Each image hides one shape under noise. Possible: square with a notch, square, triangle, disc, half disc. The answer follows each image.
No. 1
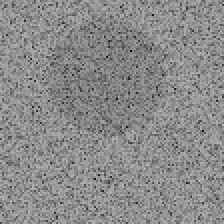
dark disc
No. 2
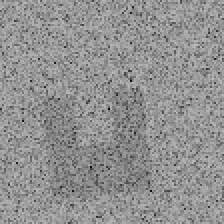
dark square with a notch
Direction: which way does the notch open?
up
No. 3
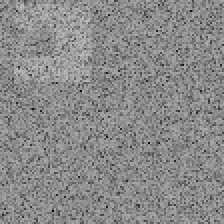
light square with a notch, top left
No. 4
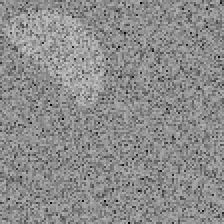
light half disc
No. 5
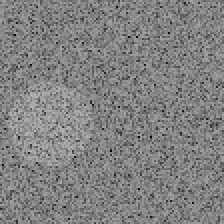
light disc, middle left
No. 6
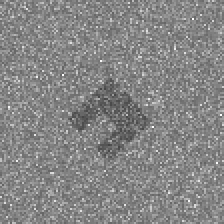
dark square with a notch, centre
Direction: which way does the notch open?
down and left
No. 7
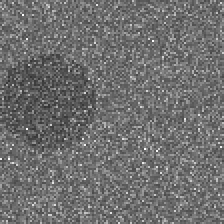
dark disc, middle left
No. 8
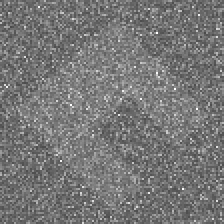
light square with a notch
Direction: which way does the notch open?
down and right
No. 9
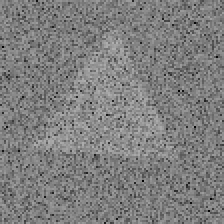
light triangle
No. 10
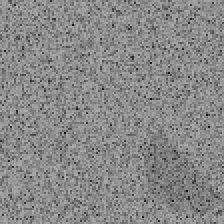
dark half disc, bottom right
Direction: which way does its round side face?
down and left
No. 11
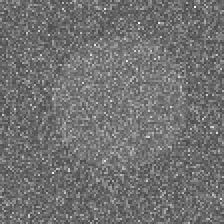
light disc
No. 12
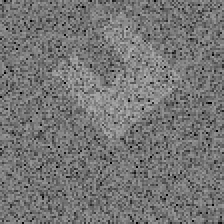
light square with a notch
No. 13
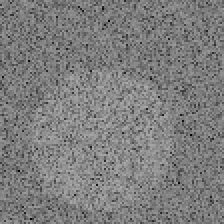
light disc
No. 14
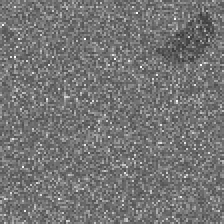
dark half disc, top right
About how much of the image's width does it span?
a quarter
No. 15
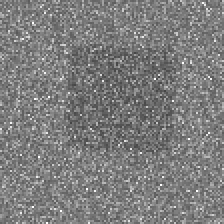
dark square
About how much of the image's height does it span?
half
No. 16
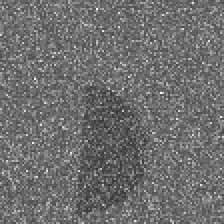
dark half disc
